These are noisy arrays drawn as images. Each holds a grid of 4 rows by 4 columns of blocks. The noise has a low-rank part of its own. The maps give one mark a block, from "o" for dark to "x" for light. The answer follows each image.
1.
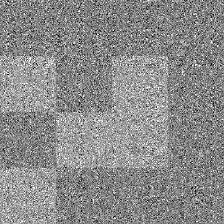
o o o o
x o x o
o x x o
x o o o
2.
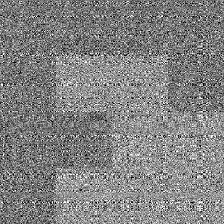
o o o o
o x x o
o o x x
o x x x
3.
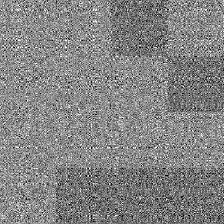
x x o x
x x x o
x x x x
x o o o
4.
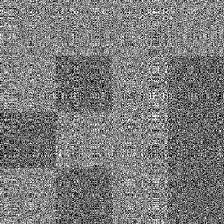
x x x x
x o x o
o x x o
x o x o
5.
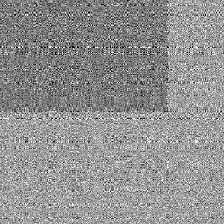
o o o x
o o o x
x x x x
x x x x
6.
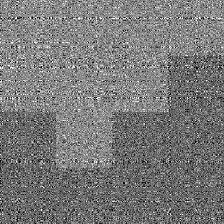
x x x x
x x x o
o x o o
o o o o
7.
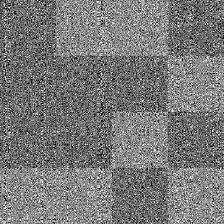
o x x o
o o o x
o o x o
x x o x
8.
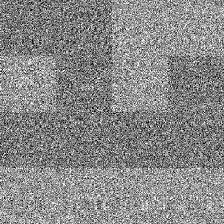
o o x x
x o x o
o o o o
x x x x
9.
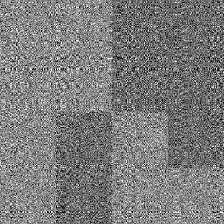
x x o o
x x o o
x o x o
x o x x
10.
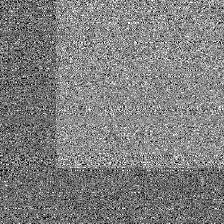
o x x x
o x x x
o x x x
o o o o
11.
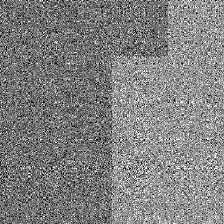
o o o x
o o x x
o o x x
o o x x
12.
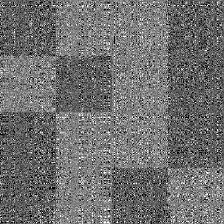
o x x o
x o x o
o x x o
o x o x
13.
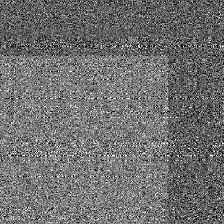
o o o o
x x x o
x x x o
x x x o
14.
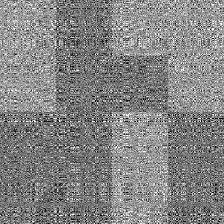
x o x x
x o o x
o o x o
o o x o
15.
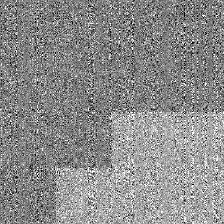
o o o o
o o o o
o o x x
o x x x
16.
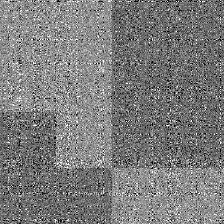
x x o o
x x o o
o x o o
o o x x
